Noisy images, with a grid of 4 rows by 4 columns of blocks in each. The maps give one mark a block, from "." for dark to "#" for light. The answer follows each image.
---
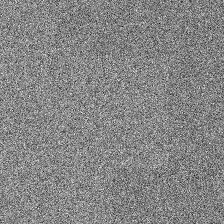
# . . .
# # # .
# # # .
# # . .
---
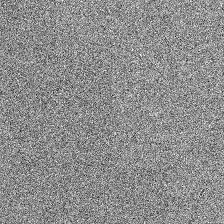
. # # #
. . # #
. . # #
. . . #
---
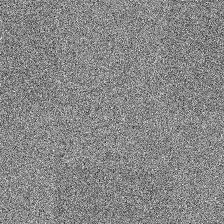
. # # .
. # # .
# # # #
# . . #
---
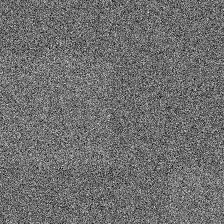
. . . .
# # . .
# # . .
. . . #
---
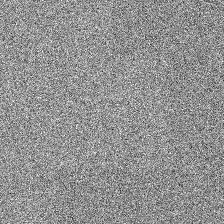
# # . .
# # # .
# # # .
# . . .
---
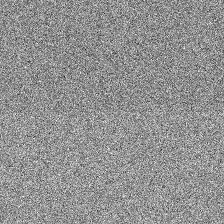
. . . .
. . . .
# # # #
# # # #
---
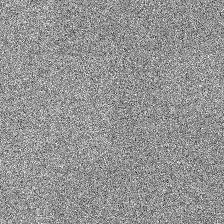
# . . .
# # . #
# # . .
# . . .
